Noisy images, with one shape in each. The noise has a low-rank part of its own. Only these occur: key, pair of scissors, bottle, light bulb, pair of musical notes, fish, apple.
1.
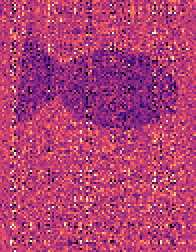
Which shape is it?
fish
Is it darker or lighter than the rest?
darker
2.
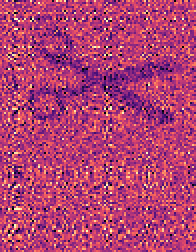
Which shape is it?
pair of scissors
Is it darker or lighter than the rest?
darker
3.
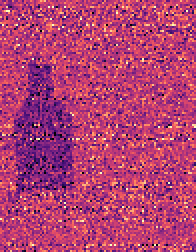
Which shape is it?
bottle
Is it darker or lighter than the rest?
darker
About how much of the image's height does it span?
half
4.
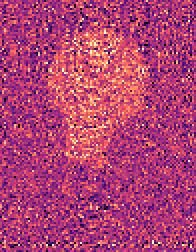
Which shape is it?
light bulb
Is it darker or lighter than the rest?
lighter
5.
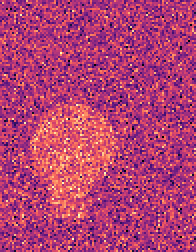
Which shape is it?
light bulb
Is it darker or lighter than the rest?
lighter
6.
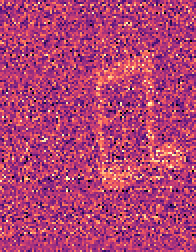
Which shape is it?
pair of musical notes
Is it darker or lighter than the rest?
lighter
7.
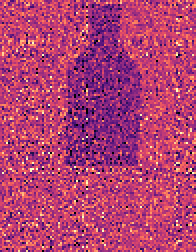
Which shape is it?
bottle
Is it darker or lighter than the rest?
darker
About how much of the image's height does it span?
two thirds
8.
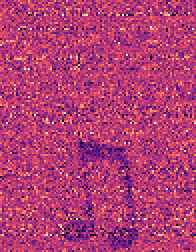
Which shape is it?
pair of musical notes
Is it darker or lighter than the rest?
darker
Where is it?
bottom middle
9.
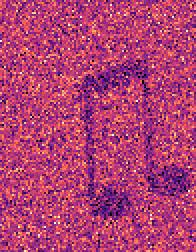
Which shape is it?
pair of musical notes
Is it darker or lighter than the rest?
darker
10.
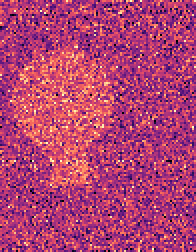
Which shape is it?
light bulb
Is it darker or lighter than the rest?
lighter
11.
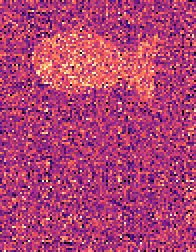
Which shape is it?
fish
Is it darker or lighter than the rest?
lighter
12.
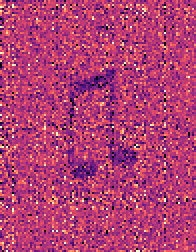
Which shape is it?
pair of musical notes
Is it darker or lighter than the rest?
darker
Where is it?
centre
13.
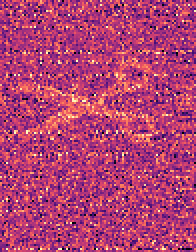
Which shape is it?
pair of scissors
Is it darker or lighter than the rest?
lighter
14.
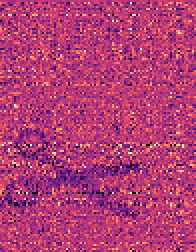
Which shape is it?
pair of scissors
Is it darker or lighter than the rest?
darker
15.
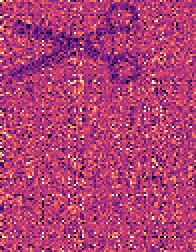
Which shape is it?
pair of scissors
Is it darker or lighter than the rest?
darker
